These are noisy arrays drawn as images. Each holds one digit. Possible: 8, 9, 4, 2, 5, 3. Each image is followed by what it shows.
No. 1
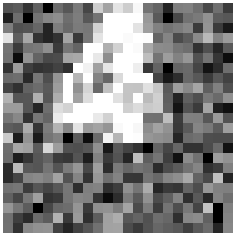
light 4
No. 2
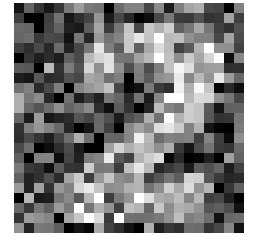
light 2
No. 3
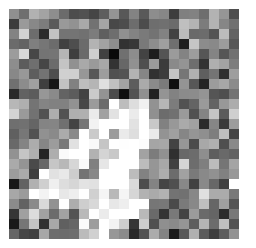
light 4
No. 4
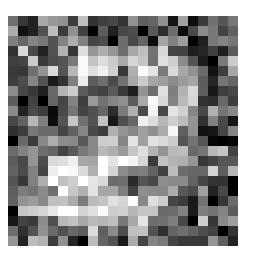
light 2
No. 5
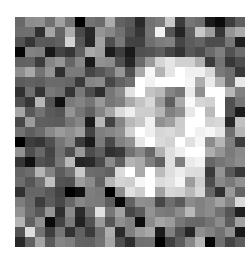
light 9
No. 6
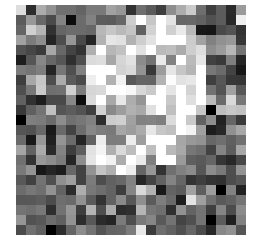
light 9
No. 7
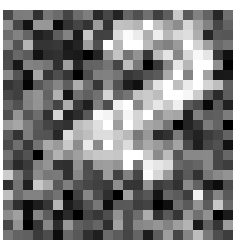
light 2
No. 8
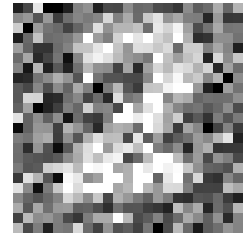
light 2
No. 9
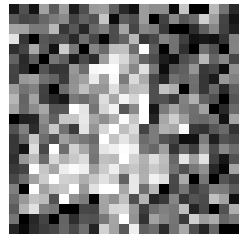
light 4
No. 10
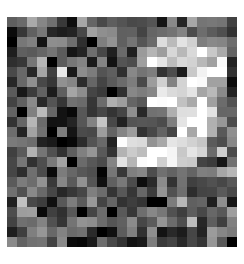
light 3
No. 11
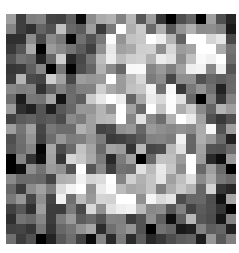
light 5
